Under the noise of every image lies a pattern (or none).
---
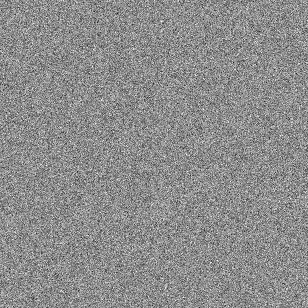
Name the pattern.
only noise
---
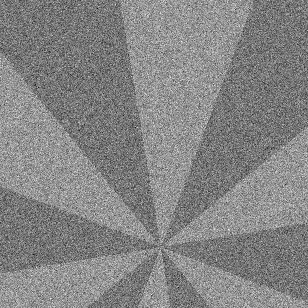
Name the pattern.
spokes from one point
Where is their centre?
bottom middle
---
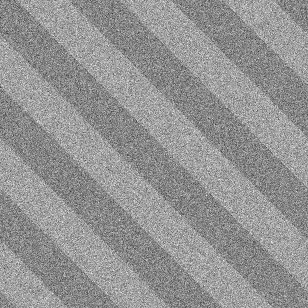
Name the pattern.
diagonal stripes
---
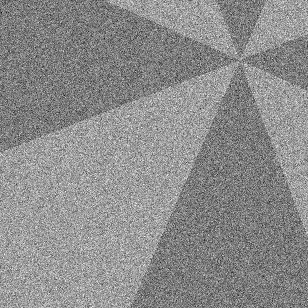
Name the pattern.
spokes from one point
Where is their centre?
top right
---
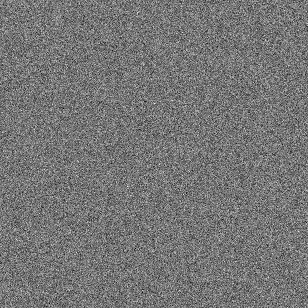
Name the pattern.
only noise
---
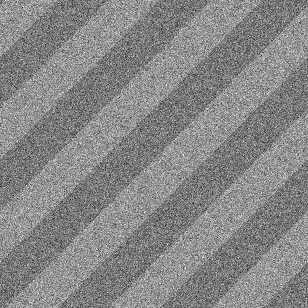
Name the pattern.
diagonal stripes
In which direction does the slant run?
bottom left to top right
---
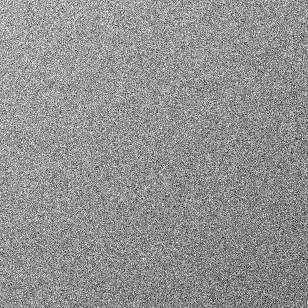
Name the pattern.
a smooth slope
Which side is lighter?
top left
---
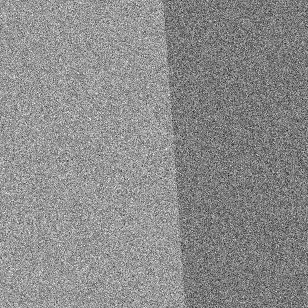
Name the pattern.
a sharp edge
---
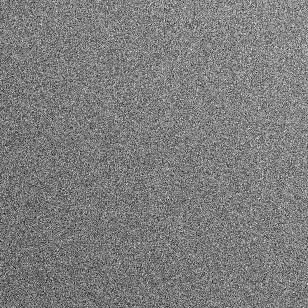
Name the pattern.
a smooth slope
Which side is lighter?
top right
